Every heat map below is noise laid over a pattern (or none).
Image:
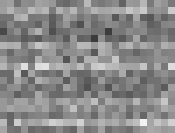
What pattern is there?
bands of rows
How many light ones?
5
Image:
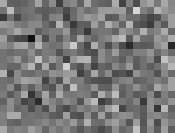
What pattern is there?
only noise
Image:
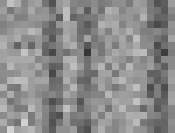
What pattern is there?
bands of columns
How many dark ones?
3
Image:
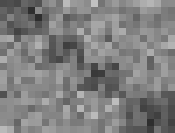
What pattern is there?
blocks along the diagonal
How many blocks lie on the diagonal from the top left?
4
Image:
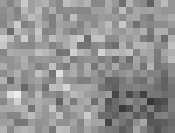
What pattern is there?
one block
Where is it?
bottom right
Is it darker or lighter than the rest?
darker
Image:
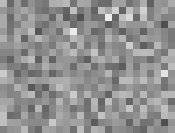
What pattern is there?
only noise
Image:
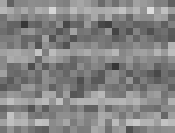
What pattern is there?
bands of rows
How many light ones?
4
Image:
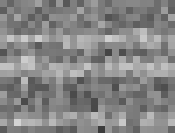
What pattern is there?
bands of rows
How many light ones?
3
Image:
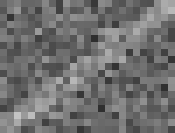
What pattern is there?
a diagonal band
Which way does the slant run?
bottom left to top right
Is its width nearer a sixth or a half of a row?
a sixth
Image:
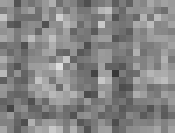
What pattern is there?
bands of rows crossing bands of columns
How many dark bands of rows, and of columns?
1 and 3
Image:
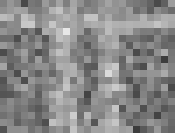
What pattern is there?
bands of rows crossing bands of columns
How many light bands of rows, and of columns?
1 and 2
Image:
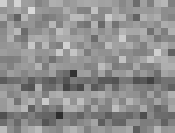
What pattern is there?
bands of rows
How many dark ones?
2
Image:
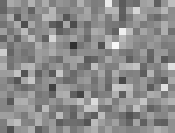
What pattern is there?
only noise
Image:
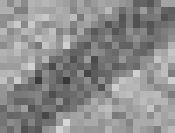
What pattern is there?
a diagonal band
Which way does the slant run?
bottom left to top right
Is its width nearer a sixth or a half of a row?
a half
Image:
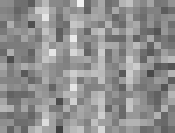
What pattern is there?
bands of columns
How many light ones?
4
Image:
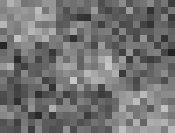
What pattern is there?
blocks along the diagonal
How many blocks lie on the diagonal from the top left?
3
